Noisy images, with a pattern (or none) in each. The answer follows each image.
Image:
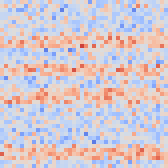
bands of rows
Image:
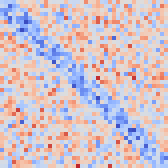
a diagonal band
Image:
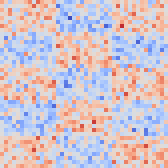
a checkerboard
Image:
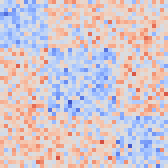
blocks along the diagonal
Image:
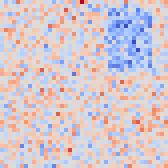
one block
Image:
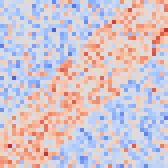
a diagonal band
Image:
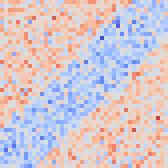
a diagonal band
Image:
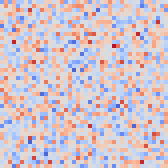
only noise
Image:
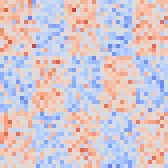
a checkerboard
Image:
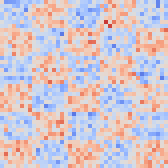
a checkerboard
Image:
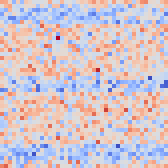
bands of rows
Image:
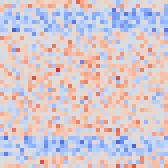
bands of rows
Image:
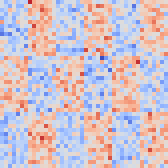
a checkerboard
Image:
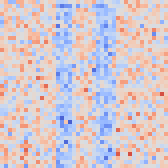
bands of columns
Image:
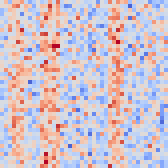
bands of columns
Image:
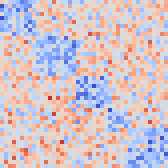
blocks along the diagonal
